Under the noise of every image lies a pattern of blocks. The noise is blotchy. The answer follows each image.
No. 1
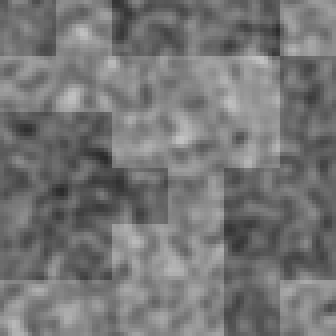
no symmetry
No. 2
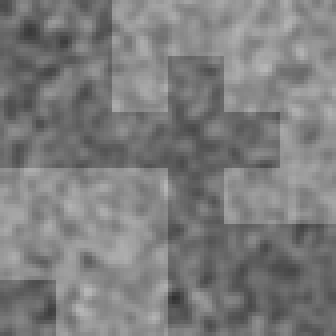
mirrored about the diagonal from the bottom left
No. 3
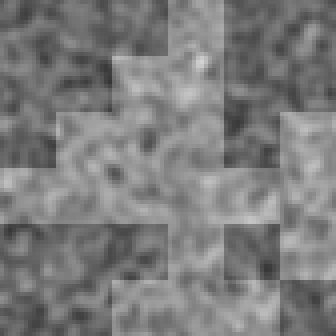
mirrored about the diagonal from the top left
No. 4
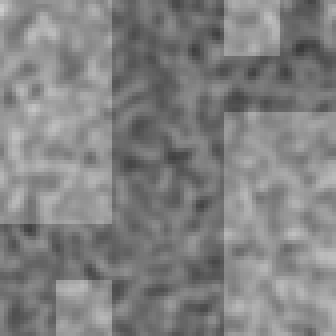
the same after a half turn
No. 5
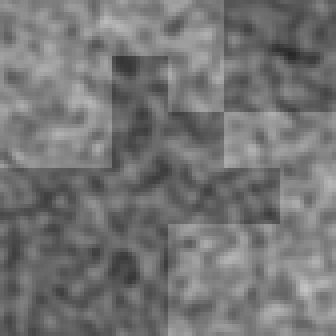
mirrored about the diagonal from the bottom left
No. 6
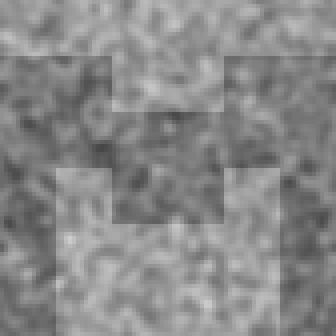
left and right mirror each other
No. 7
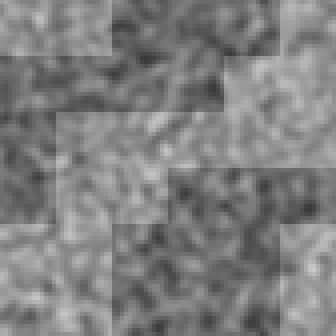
no symmetry
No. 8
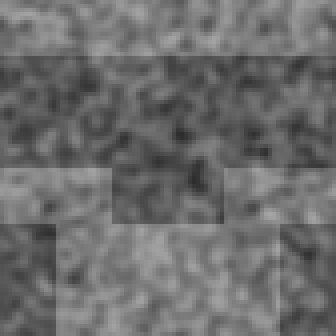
left and right mirror each other
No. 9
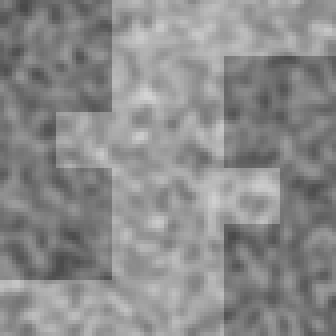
the same after a half turn
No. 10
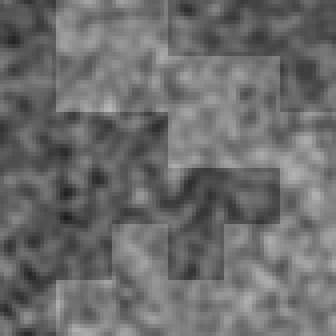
no symmetry
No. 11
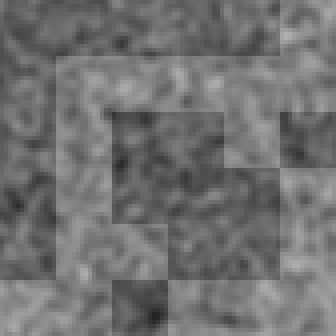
mirrored about the diagonal from the top left
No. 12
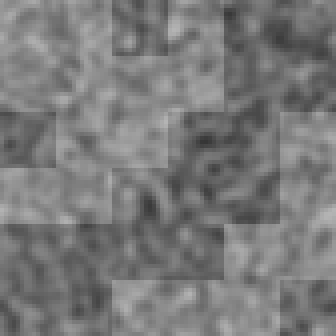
mirrored about the diagonal from the top left
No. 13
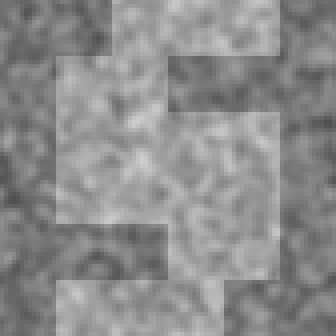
the same after a half turn
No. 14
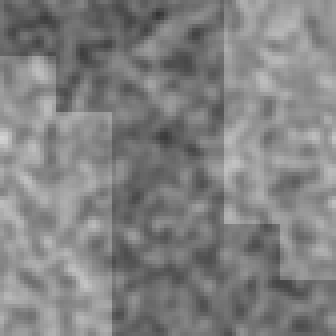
the same after a half turn
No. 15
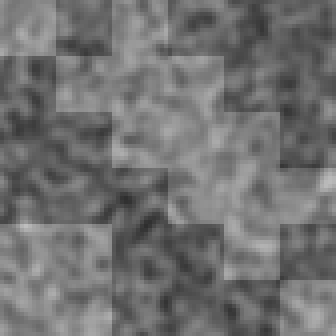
mirrored about the diagonal from the bottom left
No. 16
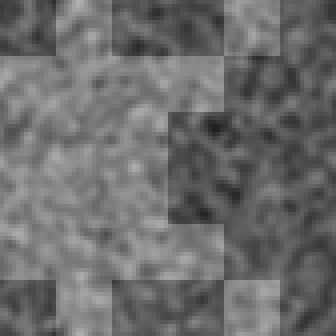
top and bottom mirror each other
